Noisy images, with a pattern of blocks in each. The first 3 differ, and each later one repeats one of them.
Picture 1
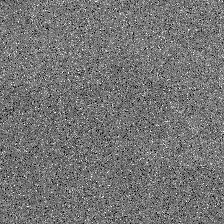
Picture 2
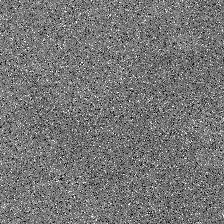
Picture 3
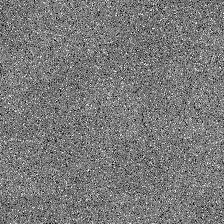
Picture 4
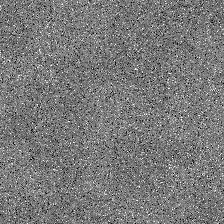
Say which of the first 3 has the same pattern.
3
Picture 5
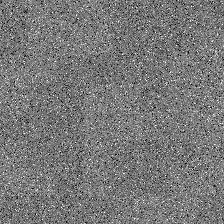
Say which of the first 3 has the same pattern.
3
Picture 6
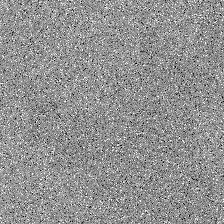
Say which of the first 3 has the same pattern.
2
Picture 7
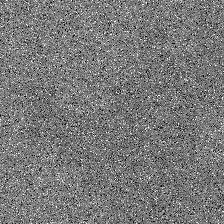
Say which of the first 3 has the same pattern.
2
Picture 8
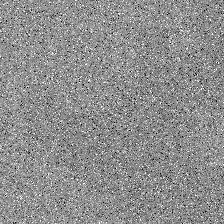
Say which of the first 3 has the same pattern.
2
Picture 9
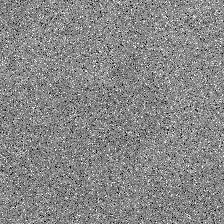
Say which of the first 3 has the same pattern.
1
